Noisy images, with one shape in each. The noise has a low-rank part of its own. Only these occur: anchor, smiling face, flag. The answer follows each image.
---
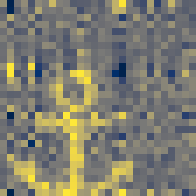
anchor
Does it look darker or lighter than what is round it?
lighter
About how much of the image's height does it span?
two thirds
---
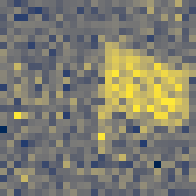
flag
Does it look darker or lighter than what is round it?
lighter
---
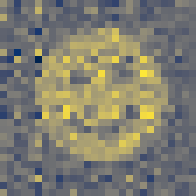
smiling face
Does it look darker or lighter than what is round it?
lighter
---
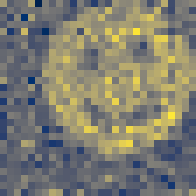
smiling face
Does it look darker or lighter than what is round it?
lighter
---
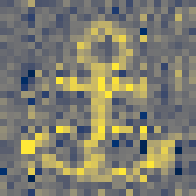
anchor
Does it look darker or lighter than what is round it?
lighter
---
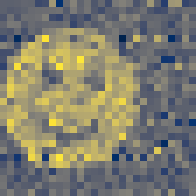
smiling face
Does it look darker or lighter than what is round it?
lighter
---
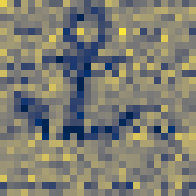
anchor
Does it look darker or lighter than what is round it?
darker
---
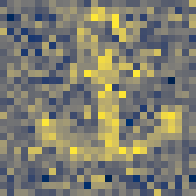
anchor
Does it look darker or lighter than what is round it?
lighter
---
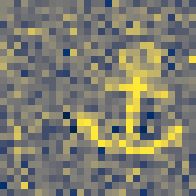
anchor
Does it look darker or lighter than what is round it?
lighter
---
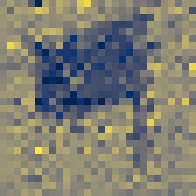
flag
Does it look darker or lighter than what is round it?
darker
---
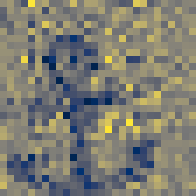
anchor
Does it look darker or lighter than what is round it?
darker
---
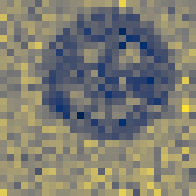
smiling face
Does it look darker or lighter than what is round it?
darker
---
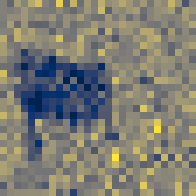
flag
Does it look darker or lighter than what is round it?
darker
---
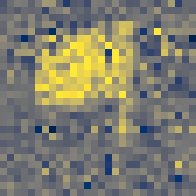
flag
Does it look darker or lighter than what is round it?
lighter
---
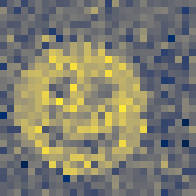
smiling face
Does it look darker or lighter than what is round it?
lighter
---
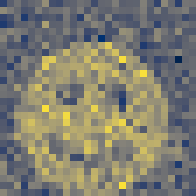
smiling face
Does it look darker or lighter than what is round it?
lighter
